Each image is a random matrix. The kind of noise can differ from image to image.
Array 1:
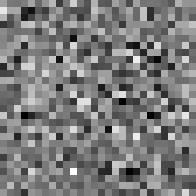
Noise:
low rank plus noise
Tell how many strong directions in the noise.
three or four
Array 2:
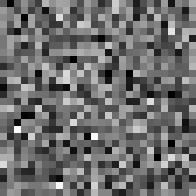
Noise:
independent entries
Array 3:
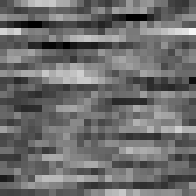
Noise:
streaked along the rows
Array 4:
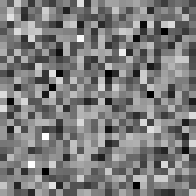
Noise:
independent entries
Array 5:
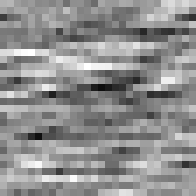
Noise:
streaked along the rows
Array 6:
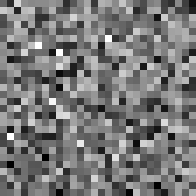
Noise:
independent entries
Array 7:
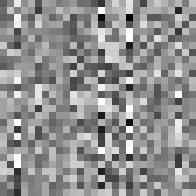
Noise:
columns of uneven size
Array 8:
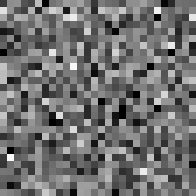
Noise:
independent entries
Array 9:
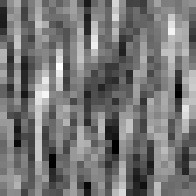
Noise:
streaked along the columns
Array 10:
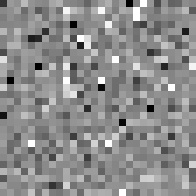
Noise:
heavy tails
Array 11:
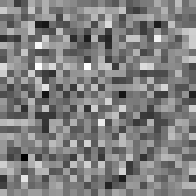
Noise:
low rank plus noise
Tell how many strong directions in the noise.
three or four
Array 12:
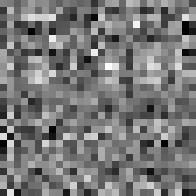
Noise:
low rank plus noise
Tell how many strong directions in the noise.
three or four
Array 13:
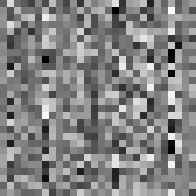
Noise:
columns of uneven size
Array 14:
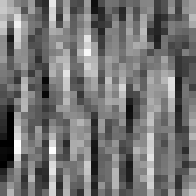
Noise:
streaked along the columns
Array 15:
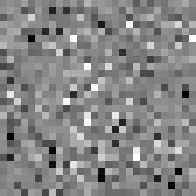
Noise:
heavy tails
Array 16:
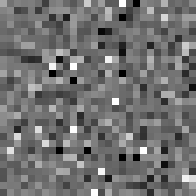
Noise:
heavy tails
